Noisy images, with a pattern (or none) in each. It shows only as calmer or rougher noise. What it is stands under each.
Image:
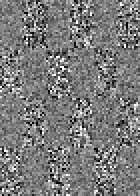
a checkerboard
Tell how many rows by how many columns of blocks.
4 by 6
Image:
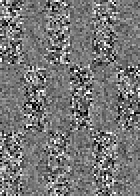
a checkerboard
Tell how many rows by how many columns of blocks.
3 by 6
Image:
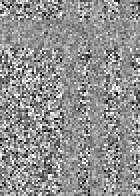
bands of rows crossing bands of columns
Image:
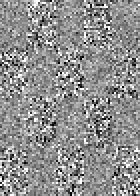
a checkerboard
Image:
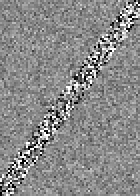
a diagonal band
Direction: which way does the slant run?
bottom left to top right
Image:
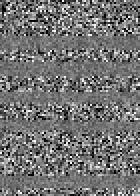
bands of rows
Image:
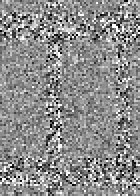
bands of rows crossing bands of columns
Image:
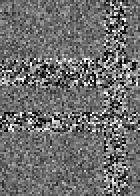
bands of rows crossing bands of columns
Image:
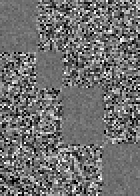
blocks along the diagonal
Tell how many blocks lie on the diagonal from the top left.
4
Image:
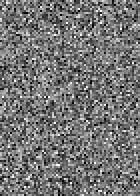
only noise
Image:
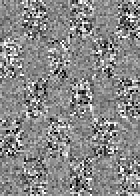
a checkerboard
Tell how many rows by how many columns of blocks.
5 by 6
